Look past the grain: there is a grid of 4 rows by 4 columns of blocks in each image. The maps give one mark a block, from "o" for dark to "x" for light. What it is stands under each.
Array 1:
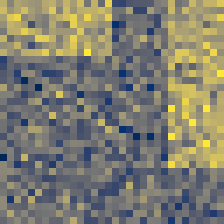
xxox
ooox
ooox
oooo
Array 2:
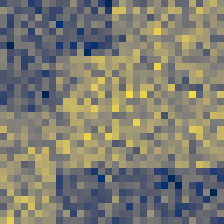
ooxx
oxxx
xxxx
xooo
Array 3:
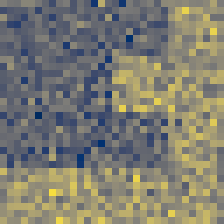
ooox
ooxx
ooox
xxxx
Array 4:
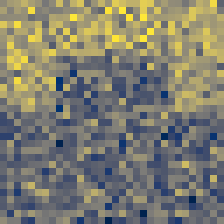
xxxx
xoox
oooo
oooo
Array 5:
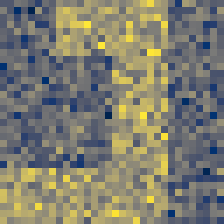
oxxo
ooxo
ooxo
xxxo
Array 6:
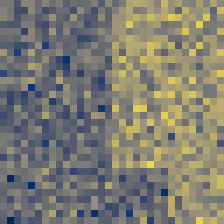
ooxx
ooxx
ooxx
ooox
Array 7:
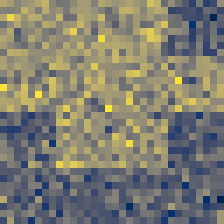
xxxo
xxxx
oxxo
oooo
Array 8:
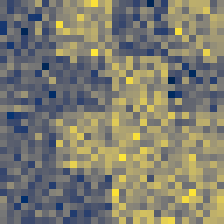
oxox
ooxo
oxxx
ooxx
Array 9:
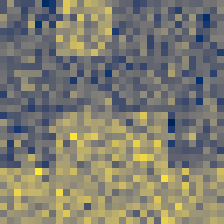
oxoo
oooo
oxxo
xxxx
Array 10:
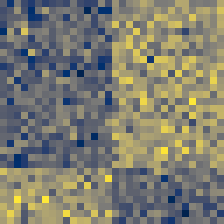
ooxx
ooxx
ooxx
xxoo
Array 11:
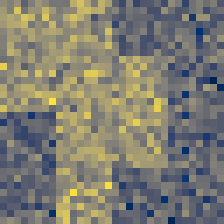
xxoo
xxxo
oxxo
oxoo
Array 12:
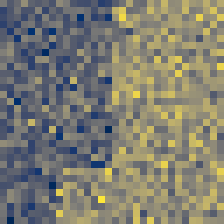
ooxx
ooxx
ooxx
oxxx
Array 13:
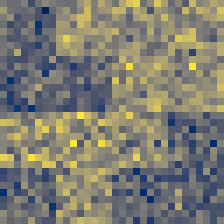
oxxx
ooxx
xxxo
oxoo
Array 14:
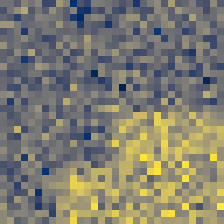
oooo
oooo
ooxx
oxxx
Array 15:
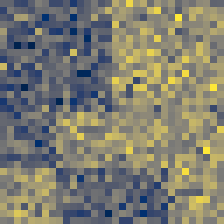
ooxx
ooxx
oxxx
xoox
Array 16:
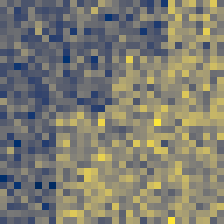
ooox
ooxx
oxxx
oxxx
